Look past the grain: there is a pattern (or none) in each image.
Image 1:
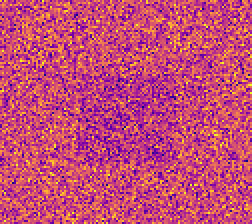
one block
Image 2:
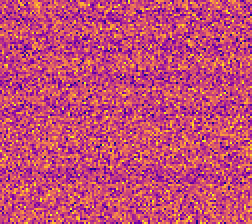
bands of rows
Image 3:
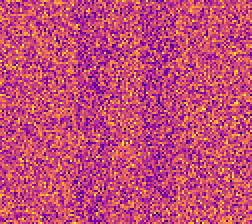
bands of columns
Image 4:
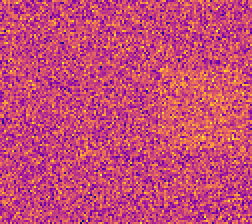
one block
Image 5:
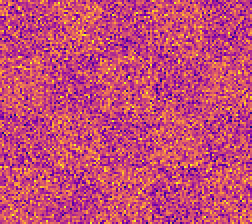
a checkerboard
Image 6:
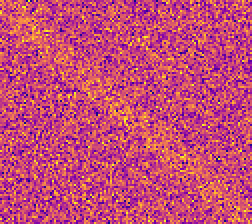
a diagonal band
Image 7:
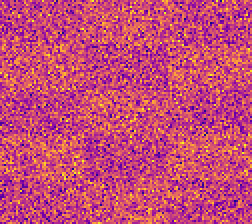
a checkerboard
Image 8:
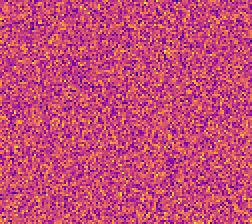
only noise
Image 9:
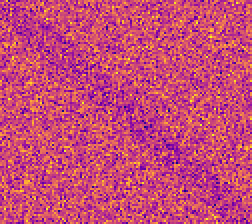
a diagonal band
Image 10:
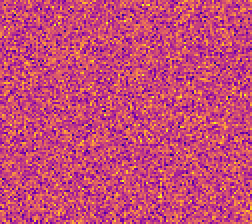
only noise
